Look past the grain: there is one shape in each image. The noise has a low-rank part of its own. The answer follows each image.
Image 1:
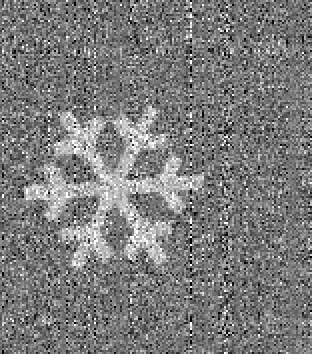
snowflake
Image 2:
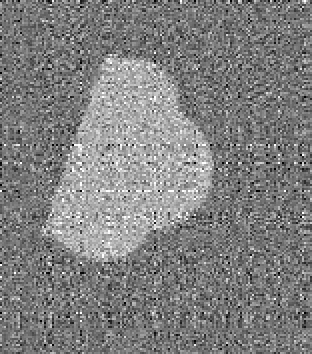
cloud
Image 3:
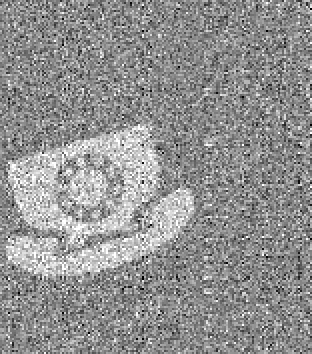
telephone
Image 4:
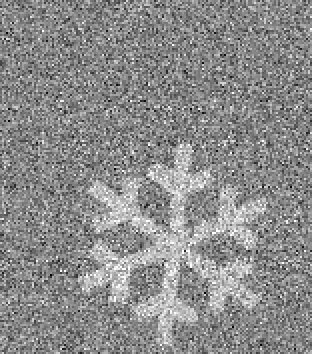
snowflake
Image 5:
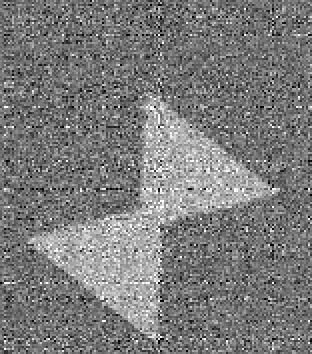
bow tie
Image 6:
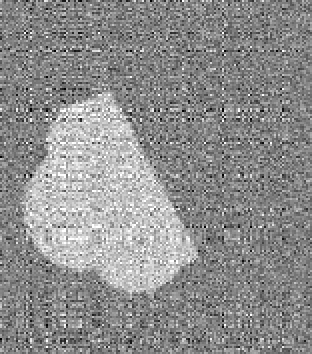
cloud
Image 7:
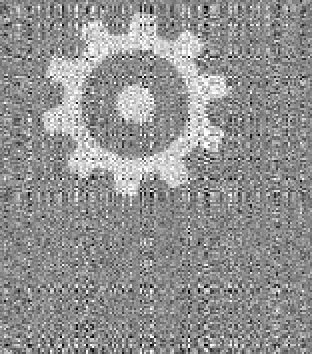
gear
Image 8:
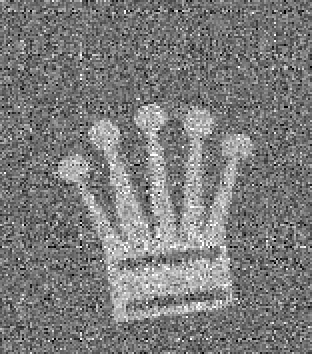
chess queen
